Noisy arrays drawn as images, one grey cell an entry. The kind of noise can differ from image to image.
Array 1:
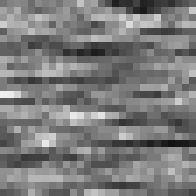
streaked along the rows
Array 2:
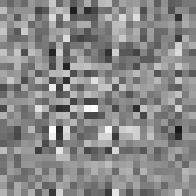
low rank plus noise
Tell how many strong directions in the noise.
two
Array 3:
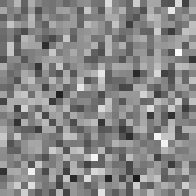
independent entries
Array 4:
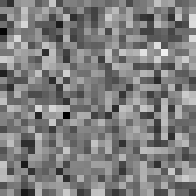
low rank plus noise
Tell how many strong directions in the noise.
five to eight
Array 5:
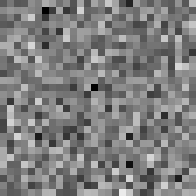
independent entries
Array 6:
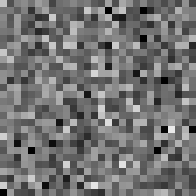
independent entries
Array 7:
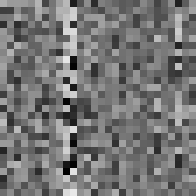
columns of uneven size
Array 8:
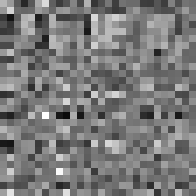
low rank plus noise
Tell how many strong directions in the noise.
two
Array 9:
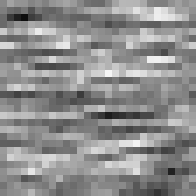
streaked along the rows
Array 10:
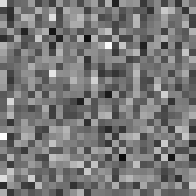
low rank plus noise
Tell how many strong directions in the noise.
three or four
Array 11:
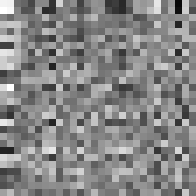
low rank plus noise
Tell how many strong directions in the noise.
one
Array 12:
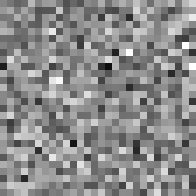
independent entries
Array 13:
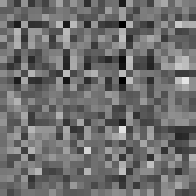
low rank plus noise
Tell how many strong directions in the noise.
one
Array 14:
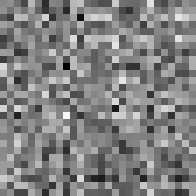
low rank plus noise
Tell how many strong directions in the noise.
three or four
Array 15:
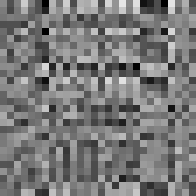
low rank plus noise
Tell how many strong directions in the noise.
one
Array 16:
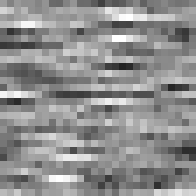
streaked along the rows
